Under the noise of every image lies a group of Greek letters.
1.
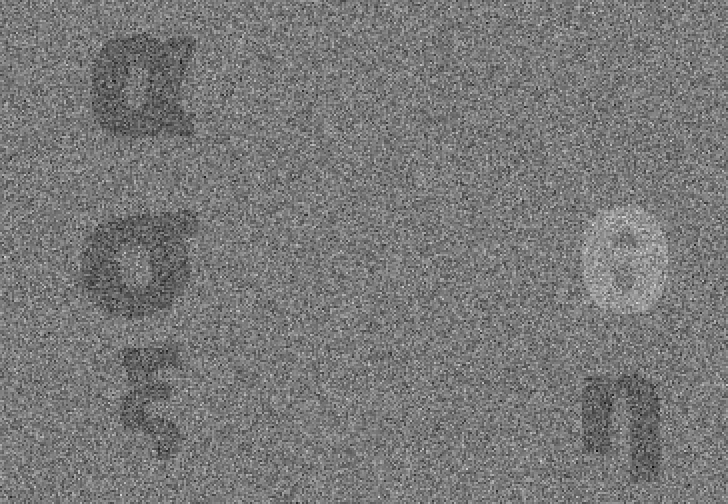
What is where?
top left: dark alpha; middle left: dark sigma; middle right: light theta; bottom left: dark xi; bottom right: dark eta
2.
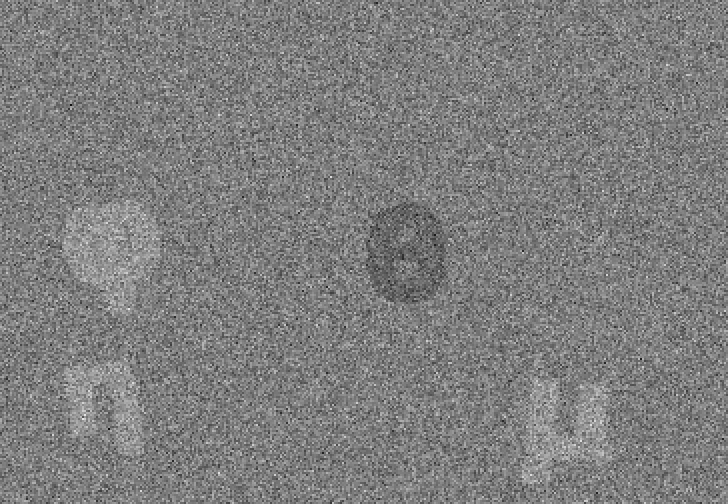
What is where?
middle left: light phi; centre: dark theta; bottom left: light eta; bottom right: light mu
